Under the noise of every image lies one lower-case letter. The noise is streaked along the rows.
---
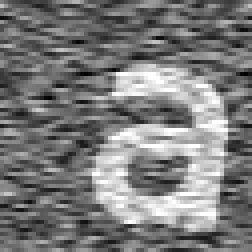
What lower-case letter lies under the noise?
a
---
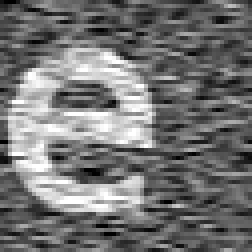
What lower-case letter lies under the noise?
e
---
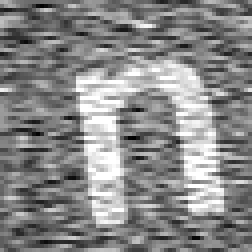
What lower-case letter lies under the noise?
n
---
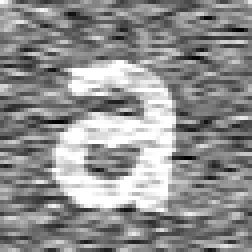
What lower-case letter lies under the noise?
a
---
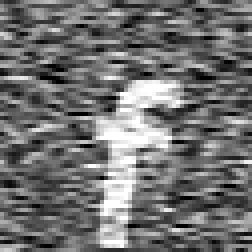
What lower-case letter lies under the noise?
f
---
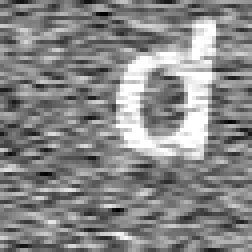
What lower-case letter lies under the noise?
d
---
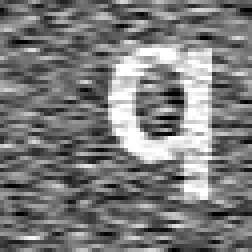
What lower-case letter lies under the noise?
q
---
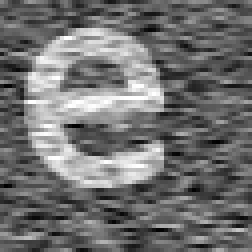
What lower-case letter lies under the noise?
e
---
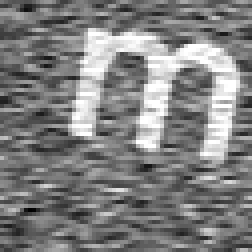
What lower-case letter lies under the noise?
m
